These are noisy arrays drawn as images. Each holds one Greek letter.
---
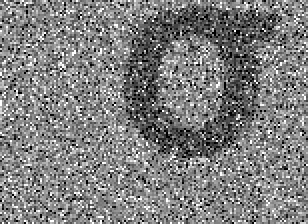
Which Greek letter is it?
sigma
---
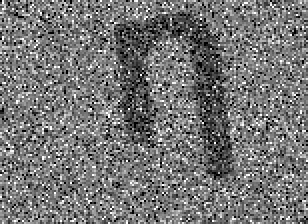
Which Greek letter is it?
eta
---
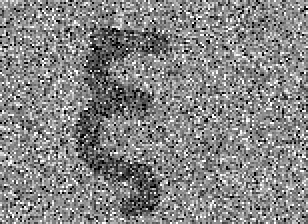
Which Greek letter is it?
xi
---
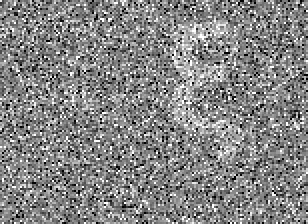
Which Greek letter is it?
xi
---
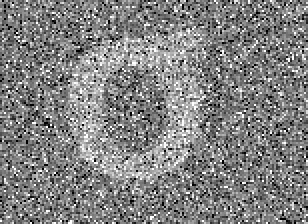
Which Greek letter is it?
sigma
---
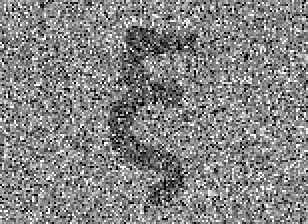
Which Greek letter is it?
xi
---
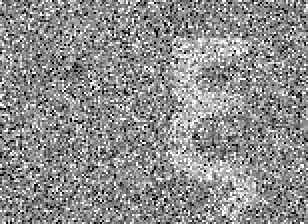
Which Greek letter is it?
xi
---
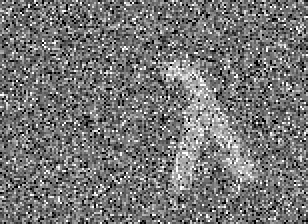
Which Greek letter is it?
lambda
